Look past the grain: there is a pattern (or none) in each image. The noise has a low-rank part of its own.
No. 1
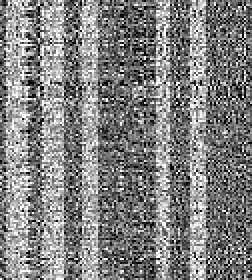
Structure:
bands of columns
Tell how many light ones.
5
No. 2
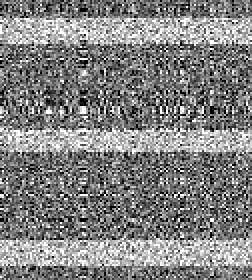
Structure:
bands of rows
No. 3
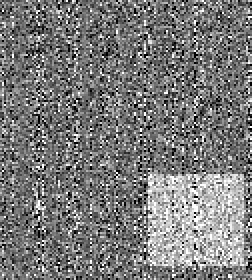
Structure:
one block
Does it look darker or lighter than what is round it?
lighter
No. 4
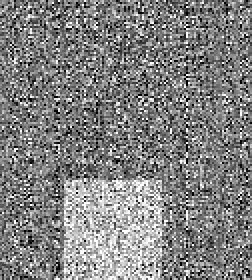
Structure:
one block
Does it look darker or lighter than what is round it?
lighter
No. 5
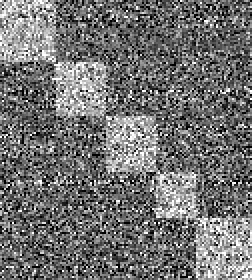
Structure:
blocks along the diagonal
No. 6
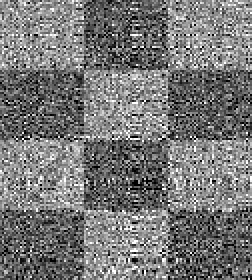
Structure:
a checkerboard
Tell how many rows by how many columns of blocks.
4 by 3
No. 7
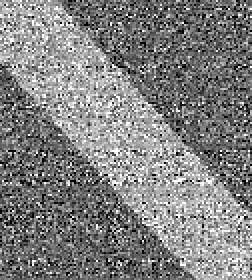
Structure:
a diagonal band
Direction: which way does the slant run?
top left to bottom right
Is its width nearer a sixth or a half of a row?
a half
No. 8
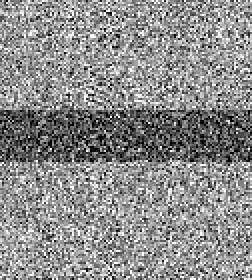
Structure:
one band of rows
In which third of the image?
middle
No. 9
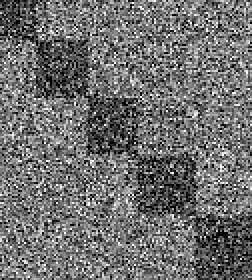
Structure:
blocks along the diagonal
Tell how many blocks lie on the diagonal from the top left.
5
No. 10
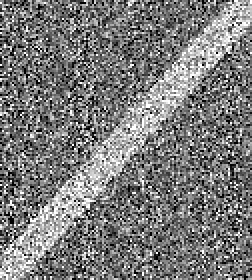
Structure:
a diagonal band
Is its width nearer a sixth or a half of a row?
a sixth
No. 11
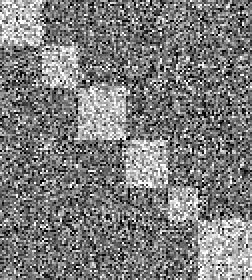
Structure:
blocks along the diagonal
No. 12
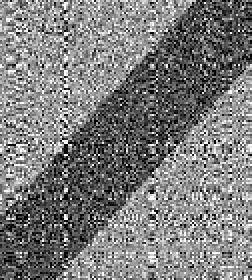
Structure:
a diagonal band
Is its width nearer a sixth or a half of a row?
a half
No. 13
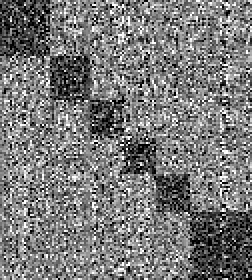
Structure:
blocks along the diagonal
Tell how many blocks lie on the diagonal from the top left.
6
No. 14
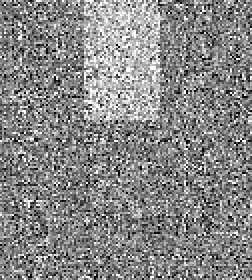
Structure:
one block
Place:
top middle
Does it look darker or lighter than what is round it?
lighter
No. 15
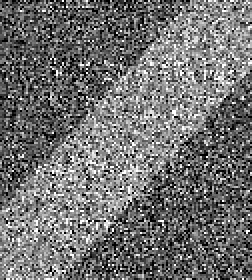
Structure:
a diagonal band
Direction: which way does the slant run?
bottom left to top right
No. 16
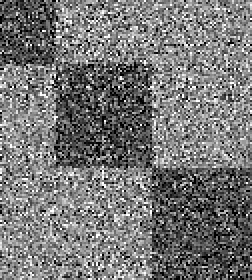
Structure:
blocks along the diagonal
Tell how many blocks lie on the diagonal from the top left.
3
